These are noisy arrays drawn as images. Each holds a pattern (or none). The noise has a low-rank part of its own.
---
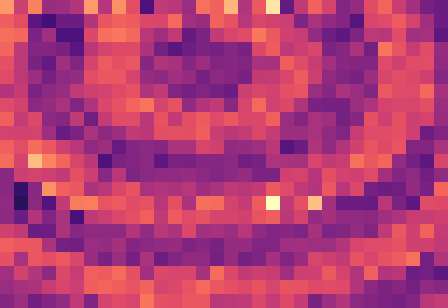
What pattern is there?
rings round one point
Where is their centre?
top middle
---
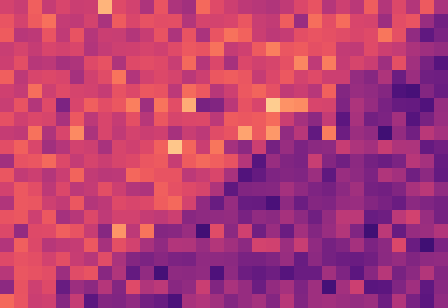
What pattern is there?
a sharp edge
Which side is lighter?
top left
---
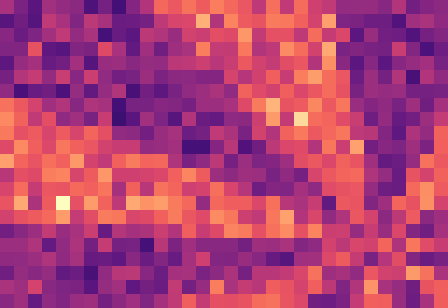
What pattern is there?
spokes from one point
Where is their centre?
bottom right
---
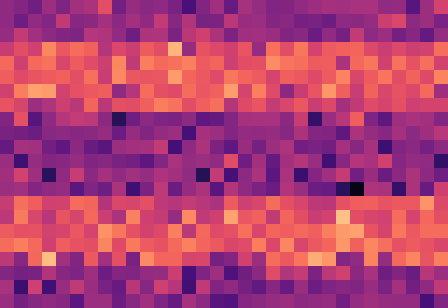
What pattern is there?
horizontal stripes
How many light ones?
2
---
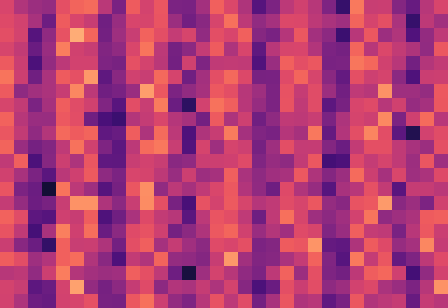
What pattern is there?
vertical stripes
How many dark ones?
6
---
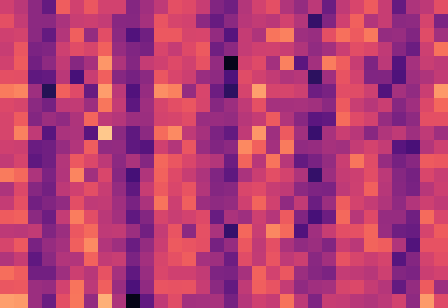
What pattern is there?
vertical stripes
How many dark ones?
5
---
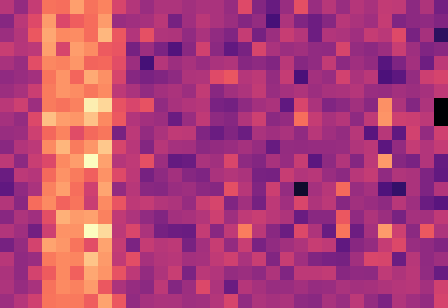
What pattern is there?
one vertical stripe
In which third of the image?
left
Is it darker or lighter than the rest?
lighter
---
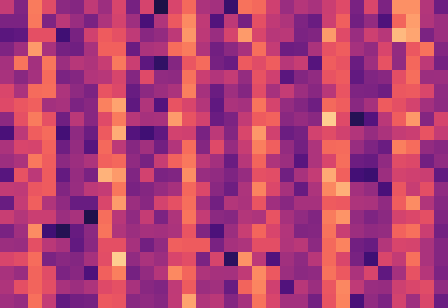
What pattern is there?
vertical stripes
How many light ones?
6
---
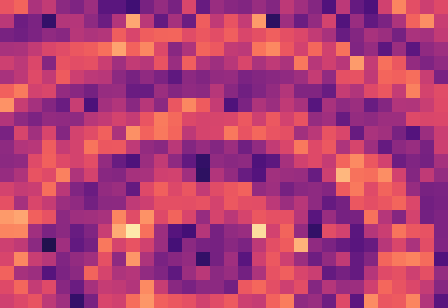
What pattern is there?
rings round one point
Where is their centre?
bottom middle
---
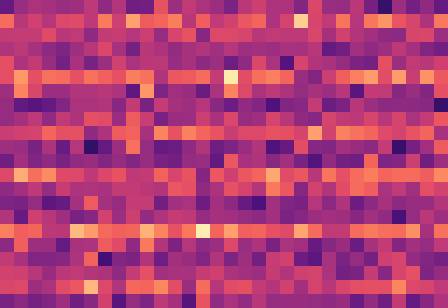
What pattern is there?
horizontal stripes
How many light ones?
6
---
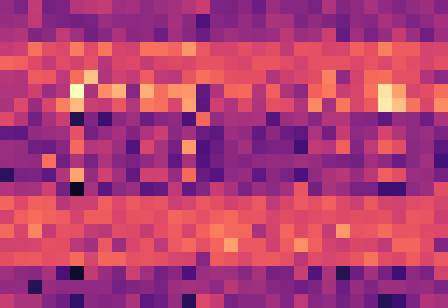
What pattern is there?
horizontal stripes
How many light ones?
2
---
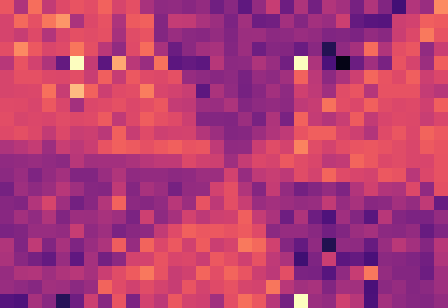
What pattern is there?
spokes from one point
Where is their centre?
centre
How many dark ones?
3
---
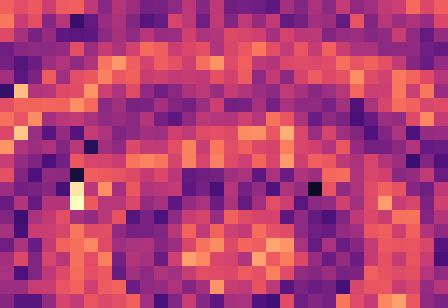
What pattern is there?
rings round one point
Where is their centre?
bottom middle
